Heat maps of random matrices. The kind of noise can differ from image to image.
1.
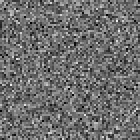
independent entries
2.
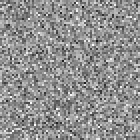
independent entries
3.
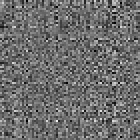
low rank plus noise
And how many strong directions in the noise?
three or four
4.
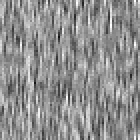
streaked along the columns
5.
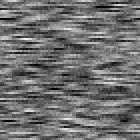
streaked along the rows
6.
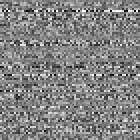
rows of uneven size
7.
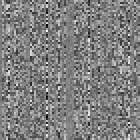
columns of uneven size
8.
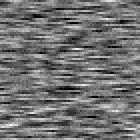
streaked along the rows
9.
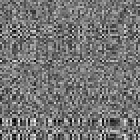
low rank plus noise
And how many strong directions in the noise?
one
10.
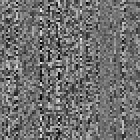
columns of uneven size
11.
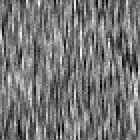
streaked along the columns
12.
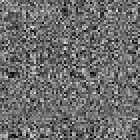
low rank plus noise
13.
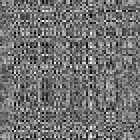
low rank plus noise
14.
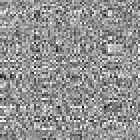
low rank plus noise
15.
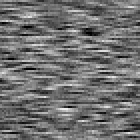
streaked along the rows
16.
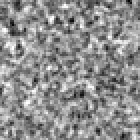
blotchy
